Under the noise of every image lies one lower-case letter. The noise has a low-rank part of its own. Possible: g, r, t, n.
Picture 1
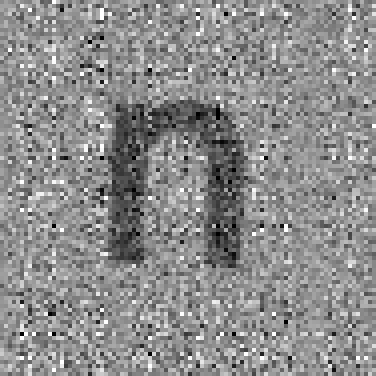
n
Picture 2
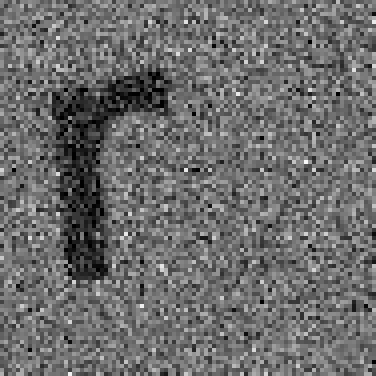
r
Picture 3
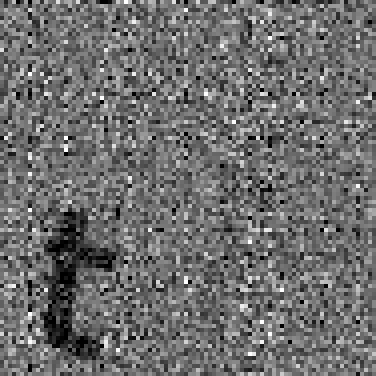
t
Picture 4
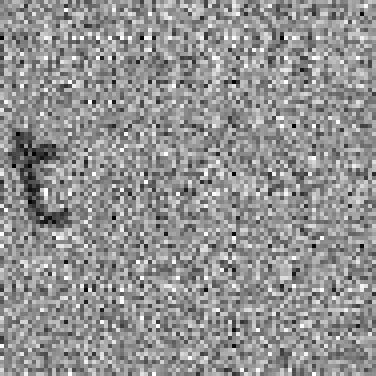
t
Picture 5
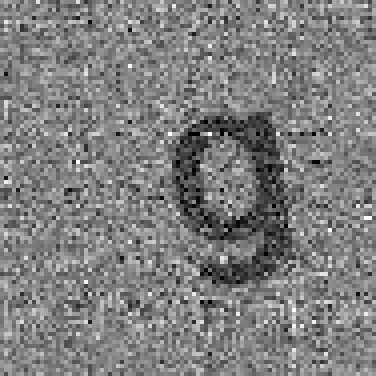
g
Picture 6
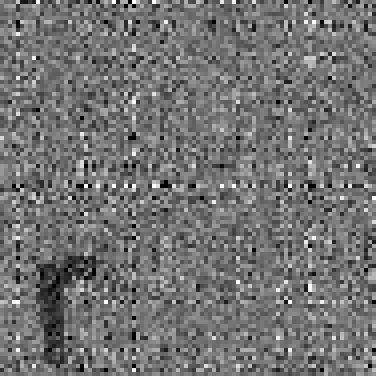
r
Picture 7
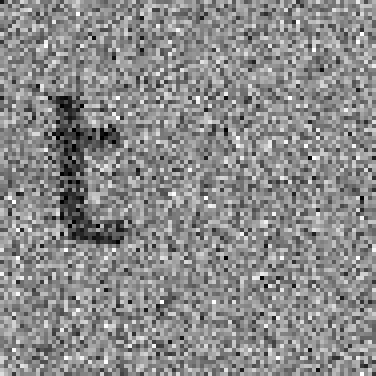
t
